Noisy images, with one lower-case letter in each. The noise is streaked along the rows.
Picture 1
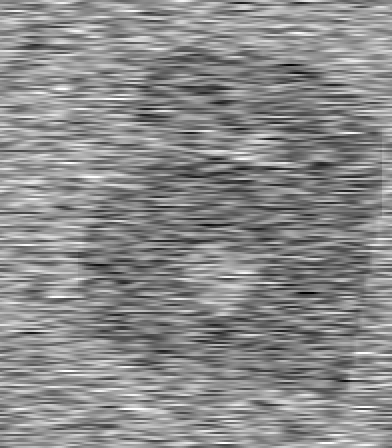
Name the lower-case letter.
a
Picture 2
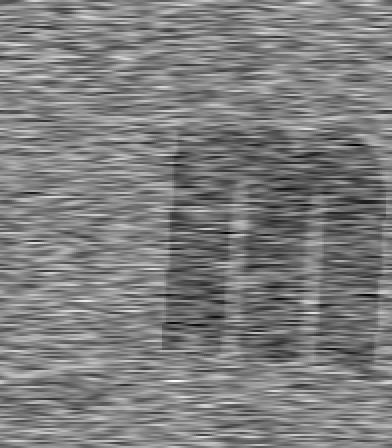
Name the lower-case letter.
m
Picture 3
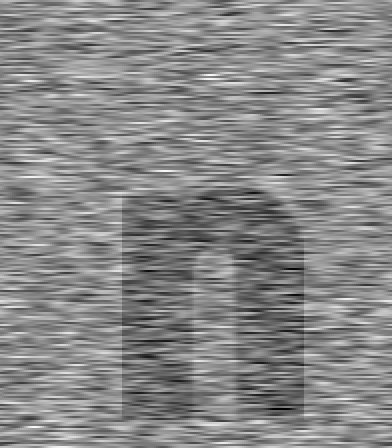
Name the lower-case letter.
n
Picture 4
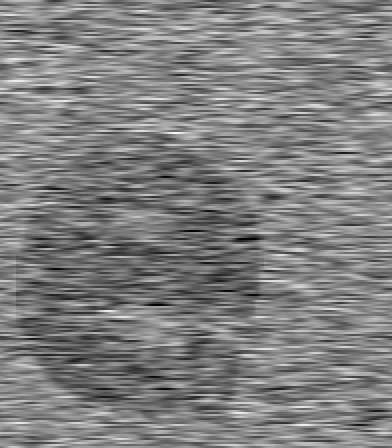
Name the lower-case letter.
e
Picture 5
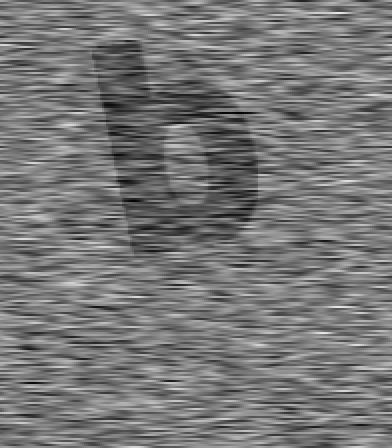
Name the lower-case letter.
b
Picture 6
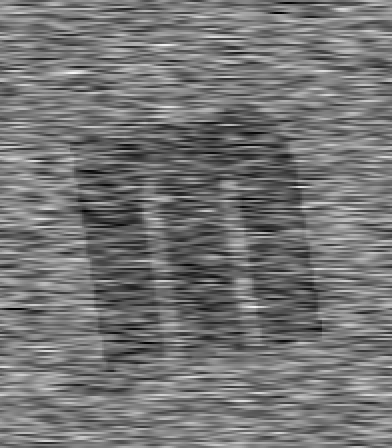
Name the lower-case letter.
m
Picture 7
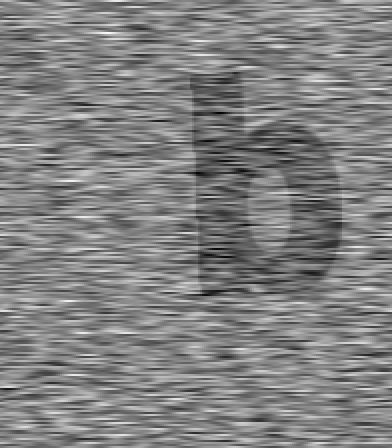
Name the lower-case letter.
b
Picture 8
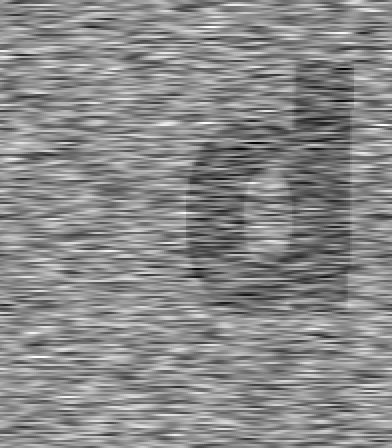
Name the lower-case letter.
d
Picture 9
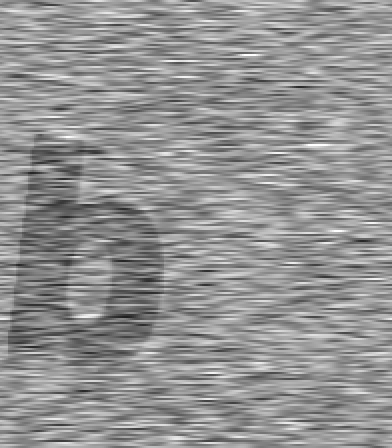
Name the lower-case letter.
b
